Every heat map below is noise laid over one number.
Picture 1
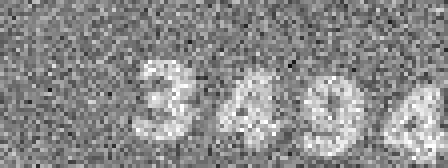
3494
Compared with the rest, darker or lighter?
lighter
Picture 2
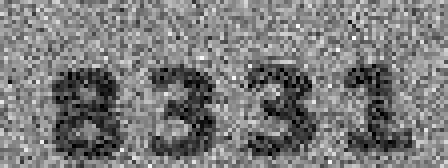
8331
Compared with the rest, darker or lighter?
darker
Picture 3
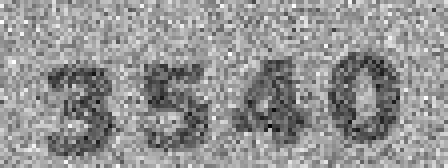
3540
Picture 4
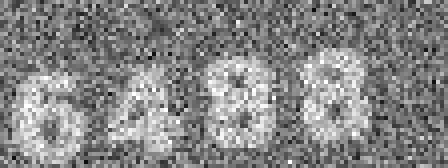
6488
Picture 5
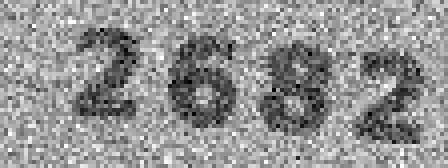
2682
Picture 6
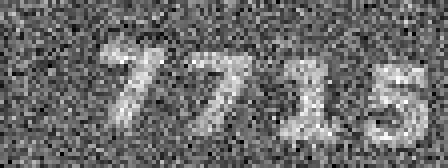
7715
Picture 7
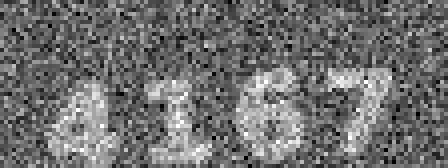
4167
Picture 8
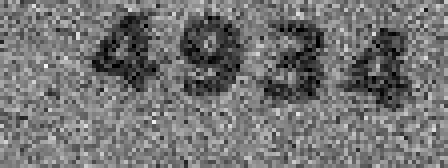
4934
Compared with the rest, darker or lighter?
darker
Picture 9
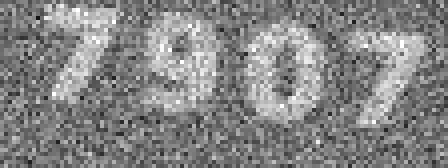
7907
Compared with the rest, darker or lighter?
lighter
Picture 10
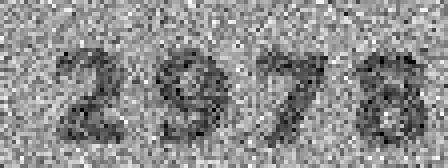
2978
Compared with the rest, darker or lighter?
darker
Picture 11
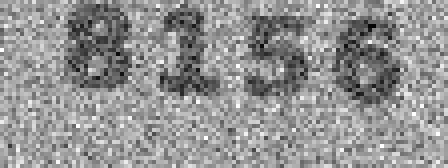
8156
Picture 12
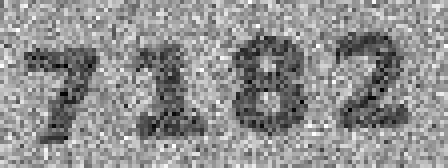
7182
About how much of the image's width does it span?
nearly all
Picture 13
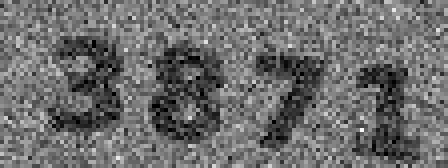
3871
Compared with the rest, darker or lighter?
darker
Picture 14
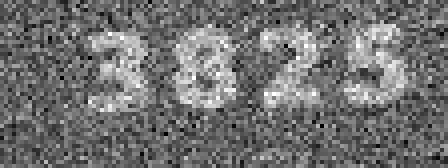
3825
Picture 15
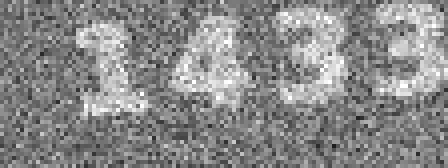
1433
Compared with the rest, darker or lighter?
lighter
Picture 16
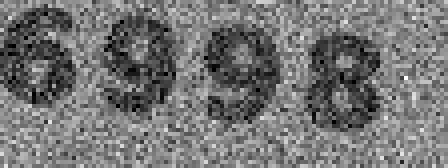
6998
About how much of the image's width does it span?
nearly all
